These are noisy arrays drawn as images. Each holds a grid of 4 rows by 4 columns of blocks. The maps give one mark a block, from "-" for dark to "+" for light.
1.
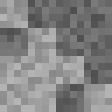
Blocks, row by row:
+ - - -
- + - -
+ + + -
+ + - +
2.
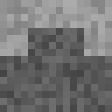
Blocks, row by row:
+ + + +
+ - - +
- - - -
- - - -
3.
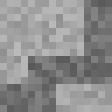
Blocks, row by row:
+ + + -
+ + + -
+ - - -
- - + +
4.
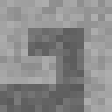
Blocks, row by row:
+ + + +
+ - - +
+ + - +
- - - +
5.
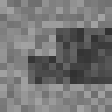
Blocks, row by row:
+ + + +
+ + - -
+ - - -
+ + + +
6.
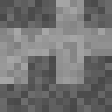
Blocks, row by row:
- - + -
+ + + +
+ - + -
- - - -
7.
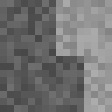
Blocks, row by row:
- - + +
- - + +
- - - +
- - - +
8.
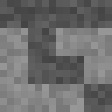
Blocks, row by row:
- - - -
+ - + +
+ - - +
+ + + -
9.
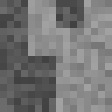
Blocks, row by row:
- + - +
- + + +
- - + +
- - + +
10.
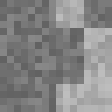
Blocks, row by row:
- - + -
- - - +
- - - +
- - + +
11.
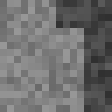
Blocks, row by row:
+ + - -
+ + + -
+ + + -
+ + + -
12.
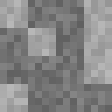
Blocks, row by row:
+ - - +
- + - +
- - - +
+ - - -
